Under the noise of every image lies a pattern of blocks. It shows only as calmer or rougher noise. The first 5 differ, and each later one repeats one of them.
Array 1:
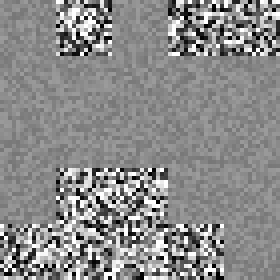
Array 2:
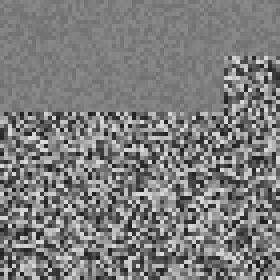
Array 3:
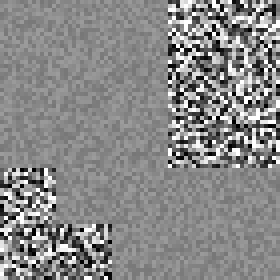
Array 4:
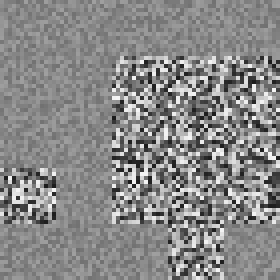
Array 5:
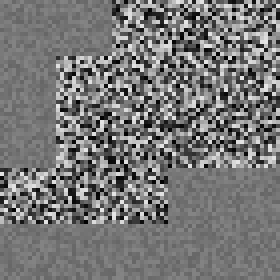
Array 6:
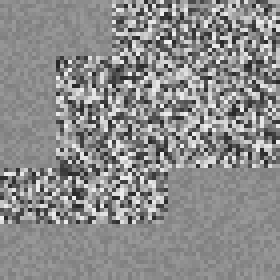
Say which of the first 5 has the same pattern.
5
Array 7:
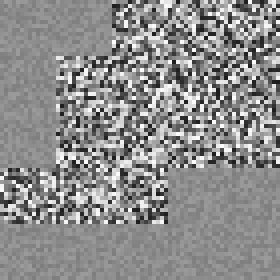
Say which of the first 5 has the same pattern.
5
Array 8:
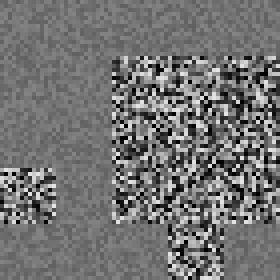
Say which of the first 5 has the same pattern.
4
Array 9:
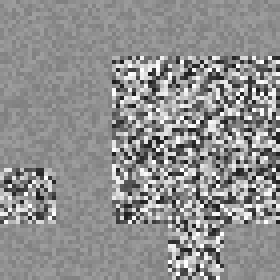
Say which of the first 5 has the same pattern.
4
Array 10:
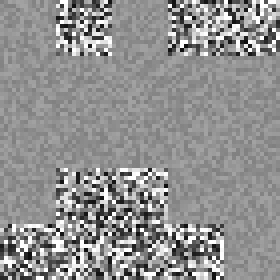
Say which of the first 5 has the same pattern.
1
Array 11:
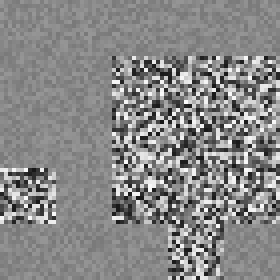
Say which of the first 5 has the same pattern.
4
